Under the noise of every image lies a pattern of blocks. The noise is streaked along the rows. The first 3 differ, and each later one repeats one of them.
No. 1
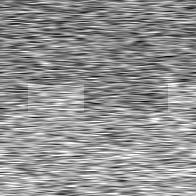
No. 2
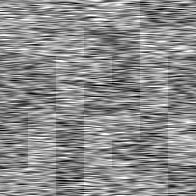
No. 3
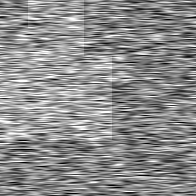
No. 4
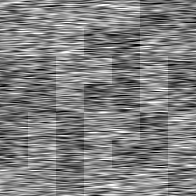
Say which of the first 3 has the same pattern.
2
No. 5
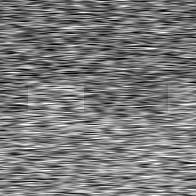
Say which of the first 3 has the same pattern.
1
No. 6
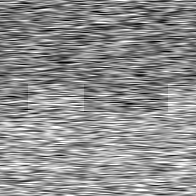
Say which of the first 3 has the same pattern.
1
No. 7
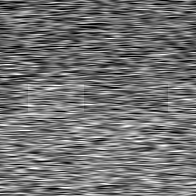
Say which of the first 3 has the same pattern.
1
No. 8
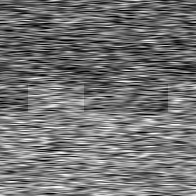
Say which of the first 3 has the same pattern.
1
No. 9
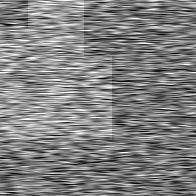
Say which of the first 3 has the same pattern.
3
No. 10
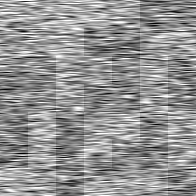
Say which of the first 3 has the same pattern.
2
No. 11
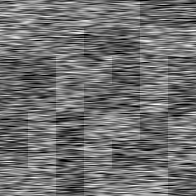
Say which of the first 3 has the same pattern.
2
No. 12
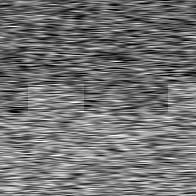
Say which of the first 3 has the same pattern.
1
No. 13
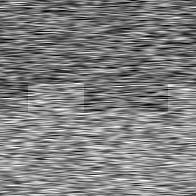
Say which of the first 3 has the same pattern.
1
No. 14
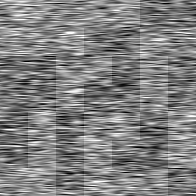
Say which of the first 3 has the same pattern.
2
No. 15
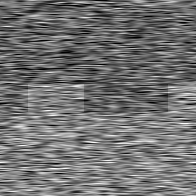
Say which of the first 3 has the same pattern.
1
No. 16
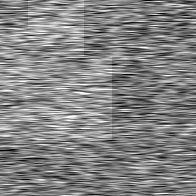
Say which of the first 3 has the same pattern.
3
